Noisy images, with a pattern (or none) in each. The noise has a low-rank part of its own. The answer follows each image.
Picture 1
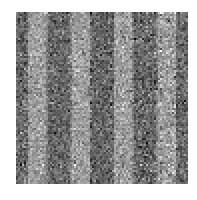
vertical stripes
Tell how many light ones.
4
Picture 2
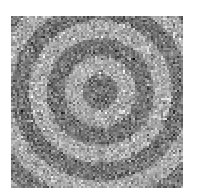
rings round one point
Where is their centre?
centre
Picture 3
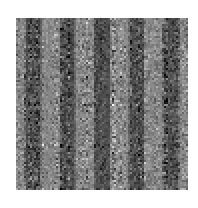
vertical stripes
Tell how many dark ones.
5
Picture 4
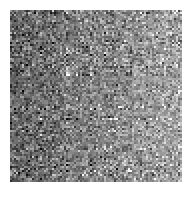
a smooth slope
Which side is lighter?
right
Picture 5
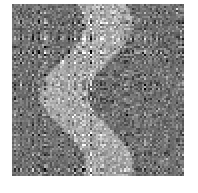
a wavy band
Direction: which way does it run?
top to bottom
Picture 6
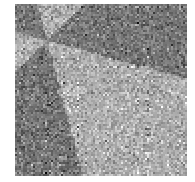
spokes from one point
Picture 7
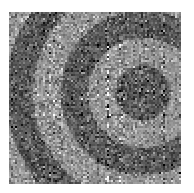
rings round one point
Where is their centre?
middle right
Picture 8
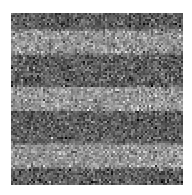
horizontal stripes
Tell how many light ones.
3
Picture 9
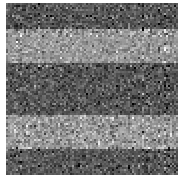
horizontal stripes
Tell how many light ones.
2
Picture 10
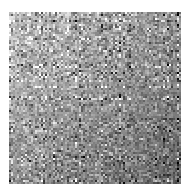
a smooth slope
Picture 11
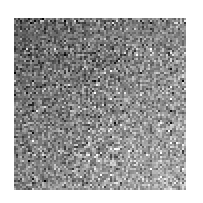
a smooth slope
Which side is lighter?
bottom right
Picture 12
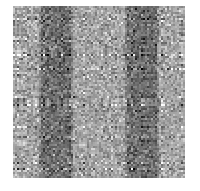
vertical stripes
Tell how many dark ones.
2
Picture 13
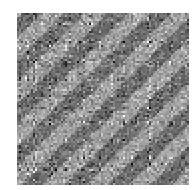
diagonal stripes
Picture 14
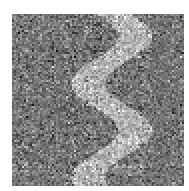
a wavy band
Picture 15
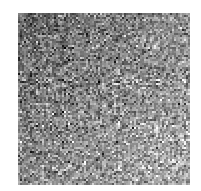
a smooth slope
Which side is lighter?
bottom right
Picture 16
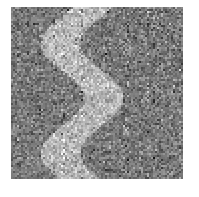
a wavy band
